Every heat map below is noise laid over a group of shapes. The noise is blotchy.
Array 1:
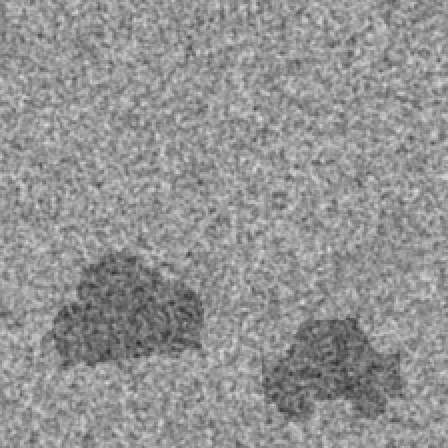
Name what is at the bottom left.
cloud
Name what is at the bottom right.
car
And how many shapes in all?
2
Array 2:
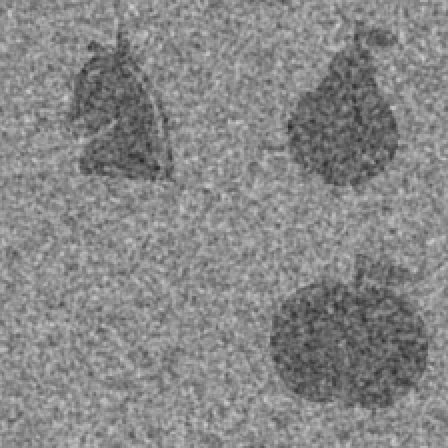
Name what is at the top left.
chess knight
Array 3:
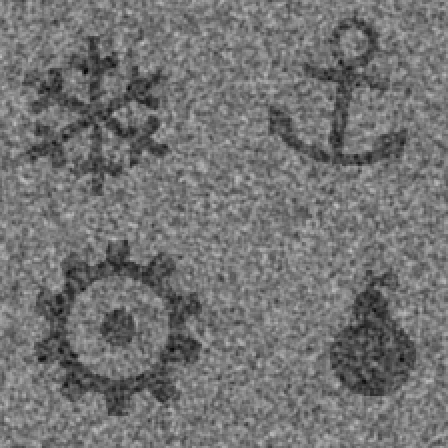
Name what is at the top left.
snowflake
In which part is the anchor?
top right
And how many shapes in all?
4
